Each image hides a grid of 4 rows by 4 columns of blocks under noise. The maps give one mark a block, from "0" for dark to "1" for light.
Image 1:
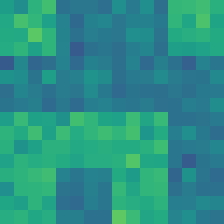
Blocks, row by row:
1 0 0 1
0 0 0 0
1 1 1 0
1 0 1 0
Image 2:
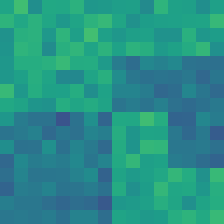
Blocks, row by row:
1 1 1 1
1 1 0 0
0 0 1 0
0 0 1 1
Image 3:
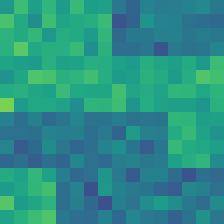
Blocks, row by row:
1 1 0 0
1 1 1 1
0 0 0 1
1 0 0 0
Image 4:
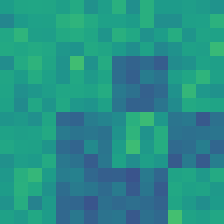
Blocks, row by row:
1 1 1 1
1 1 0 1
1 0 1 0
1 0 0 1
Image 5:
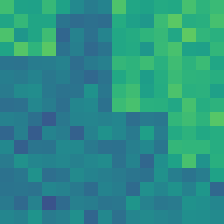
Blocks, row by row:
1 0 1 1
0 0 1 1
0 0 0 1
0 0 0 0
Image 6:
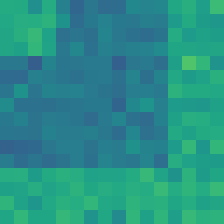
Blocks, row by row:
1 0 0 1
0 0 0 1
0 0 0 1
1 1 1 1
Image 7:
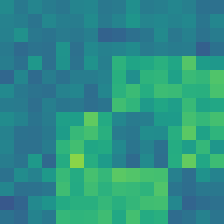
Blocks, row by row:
0 0 0 0
0 0 1 1
0 1 0 1
0 1 1 0
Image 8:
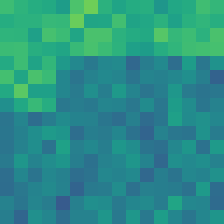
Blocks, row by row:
1 1 1 1
1 0 0 0
0 0 0 0
0 0 0 0
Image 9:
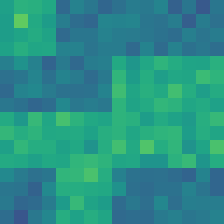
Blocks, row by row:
1 0 0 0
0 0 1 1
1 1 1 1
0 1 0 0
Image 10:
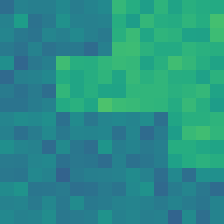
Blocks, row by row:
0 0 1 1
0 1 1 1
0 0 0 1
0 0 0 0
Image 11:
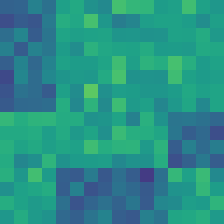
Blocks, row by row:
0 1 1 1
0 1 1 1
1 1 1 0
1 0 0 1
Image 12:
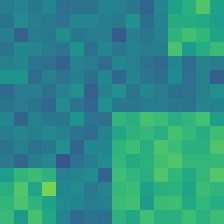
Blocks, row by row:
0 0 0 1
0 0 0 0
0 0 1 1
1 0 1 1
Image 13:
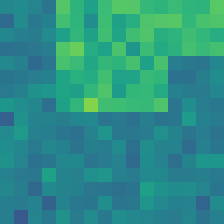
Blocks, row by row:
0 1 1 1
0 1 1 0
0 0 0 0
0 0 0 0
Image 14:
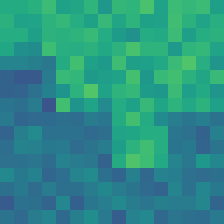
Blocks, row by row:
1 1 1 1
0 1 1 1
0 0 1 0
0 0 0 0
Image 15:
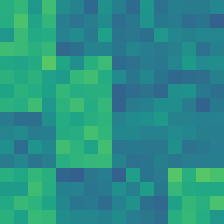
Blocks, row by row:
1 0 0 0
1 1 0 0
0 1 0 0
1 0 0 1
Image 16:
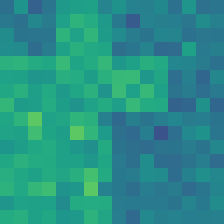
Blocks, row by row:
0 1 0 0
1 1 1 0
1 1 0 0
1 1 0 0
